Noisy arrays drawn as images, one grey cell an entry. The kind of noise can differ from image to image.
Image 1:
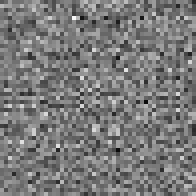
low rank plus noise
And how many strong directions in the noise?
three or four
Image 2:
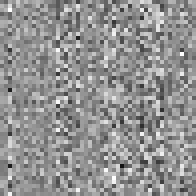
columns of uneven size
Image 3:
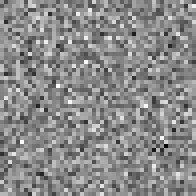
independent entries
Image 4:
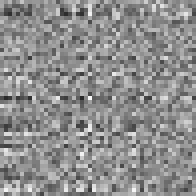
low rank plus noise
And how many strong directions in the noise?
one
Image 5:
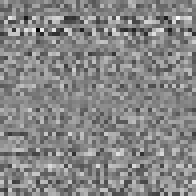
rows of uneven size
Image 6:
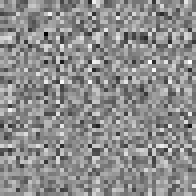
low rank plus noise
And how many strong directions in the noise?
one
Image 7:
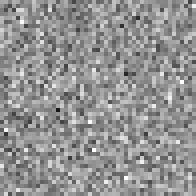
independent entries
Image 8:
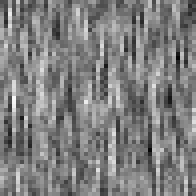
streaked along the columns
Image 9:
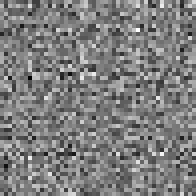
low rank plus noise
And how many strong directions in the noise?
five to eight
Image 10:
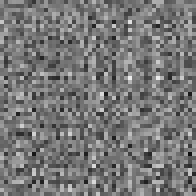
low rank plus noise
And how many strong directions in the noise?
two
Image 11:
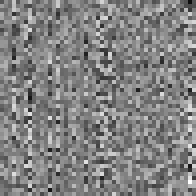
columns of uneven size
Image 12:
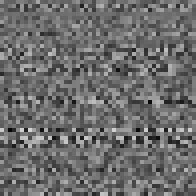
rows of uneven size
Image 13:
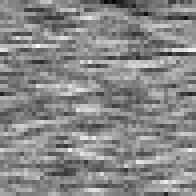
streaked along the rows
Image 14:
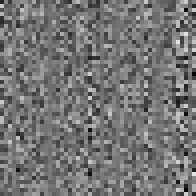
columns of uneven size
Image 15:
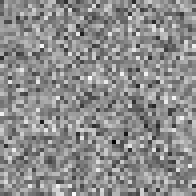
independent entries
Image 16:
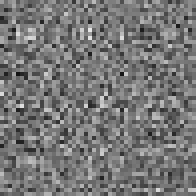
low rank plus noise
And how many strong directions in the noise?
three or four
